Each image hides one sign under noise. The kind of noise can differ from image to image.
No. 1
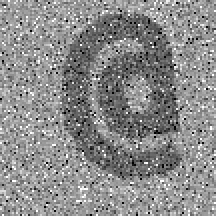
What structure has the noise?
heavy tails
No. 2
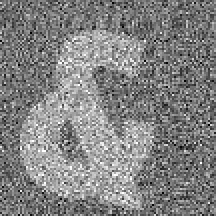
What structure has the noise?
low rank plus noise
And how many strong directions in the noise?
five to eight
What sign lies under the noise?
ampersand
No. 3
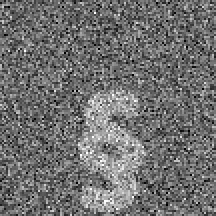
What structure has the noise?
independent entries
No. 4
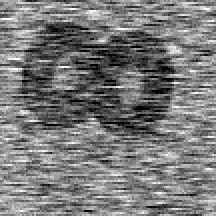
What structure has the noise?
streaked along the rows
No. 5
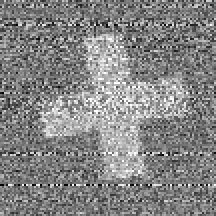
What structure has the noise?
rows of uneven size
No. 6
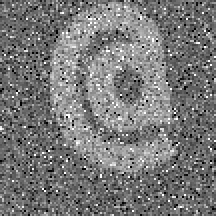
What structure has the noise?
heavy tails
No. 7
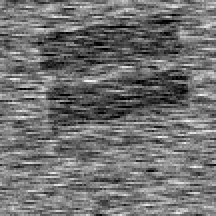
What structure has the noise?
streaked along the rows
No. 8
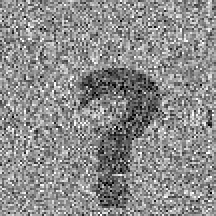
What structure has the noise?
low rank plus noise
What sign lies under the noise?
question mark
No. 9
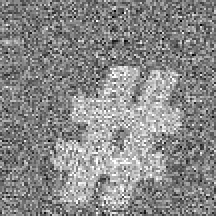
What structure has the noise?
low rank plus noise
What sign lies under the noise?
hash sign
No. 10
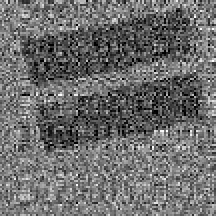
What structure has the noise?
low rank plus noise
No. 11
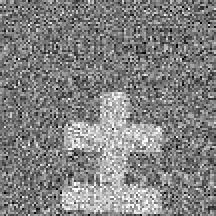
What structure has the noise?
low rank plus noise
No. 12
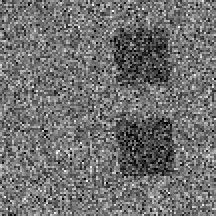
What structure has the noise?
independent entries
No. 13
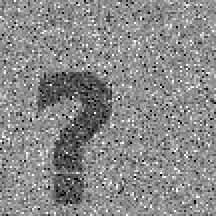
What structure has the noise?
heavy tails
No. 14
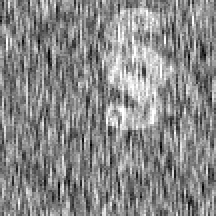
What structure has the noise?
streaked along the columns
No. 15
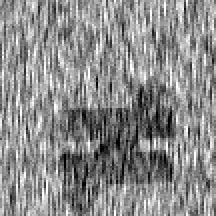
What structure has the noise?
streaked along the columns
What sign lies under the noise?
not-equal sign
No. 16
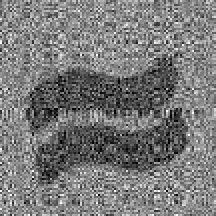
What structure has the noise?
low rank plus noise
